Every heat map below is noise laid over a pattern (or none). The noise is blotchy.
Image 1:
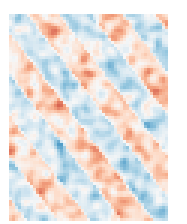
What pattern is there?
diagonal stripes
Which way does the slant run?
top left to bottom right
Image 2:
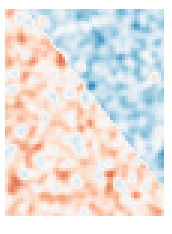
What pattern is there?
a sharp edge
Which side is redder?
bottom left
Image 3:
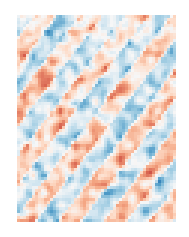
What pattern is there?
diagonal stripes
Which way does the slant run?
bottom left to top right
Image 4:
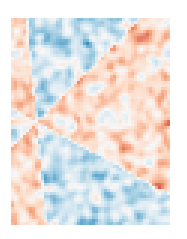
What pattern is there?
spokes from one point
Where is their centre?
middle left
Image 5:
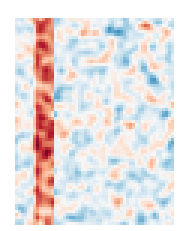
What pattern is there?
one vertical stripe
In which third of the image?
left
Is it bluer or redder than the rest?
redder
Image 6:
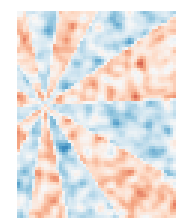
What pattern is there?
spokes from one point
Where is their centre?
middle left
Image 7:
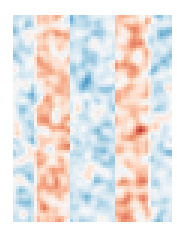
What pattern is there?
vertical stripes
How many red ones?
2
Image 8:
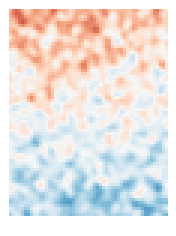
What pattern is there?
a smooth slope
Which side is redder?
top
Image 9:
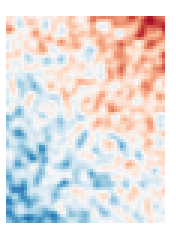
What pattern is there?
a smooth slope
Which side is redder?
top right
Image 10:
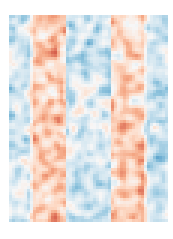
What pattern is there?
vertical stripes
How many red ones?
2
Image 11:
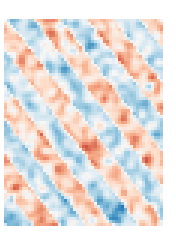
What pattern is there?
diagonal stripes
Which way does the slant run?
top left to bottom right
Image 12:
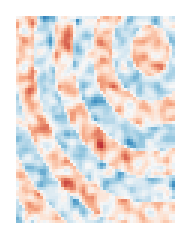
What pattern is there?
rings round one point
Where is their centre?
top right
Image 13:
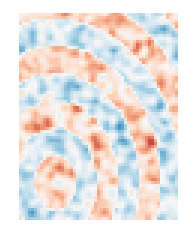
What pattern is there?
rings round one point
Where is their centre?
bottom left
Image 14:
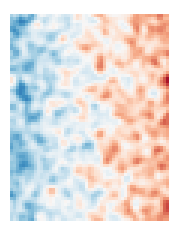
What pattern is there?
a smooth slope
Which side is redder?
right
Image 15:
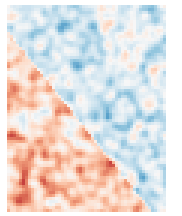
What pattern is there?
a sharp edge
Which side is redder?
bottom left
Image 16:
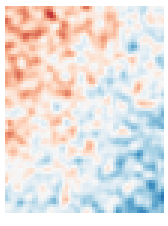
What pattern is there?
a smooth slope
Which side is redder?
top left
